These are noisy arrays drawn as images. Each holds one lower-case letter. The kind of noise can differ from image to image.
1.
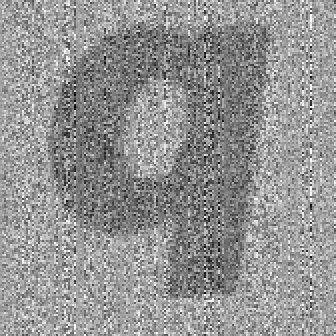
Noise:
columns of uneven size
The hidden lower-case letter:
q
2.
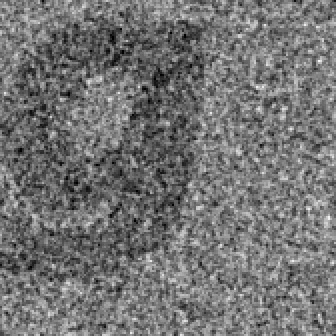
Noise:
blotchy
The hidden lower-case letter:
g
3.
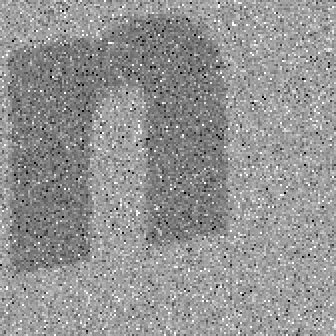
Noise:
heavy tails
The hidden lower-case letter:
n
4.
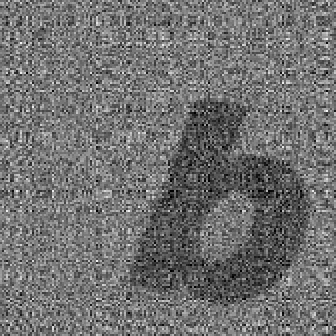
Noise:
low rank plus noise
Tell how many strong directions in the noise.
two
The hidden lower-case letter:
b
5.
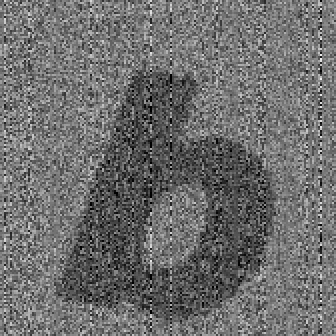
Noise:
columns of uneven size
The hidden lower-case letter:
b
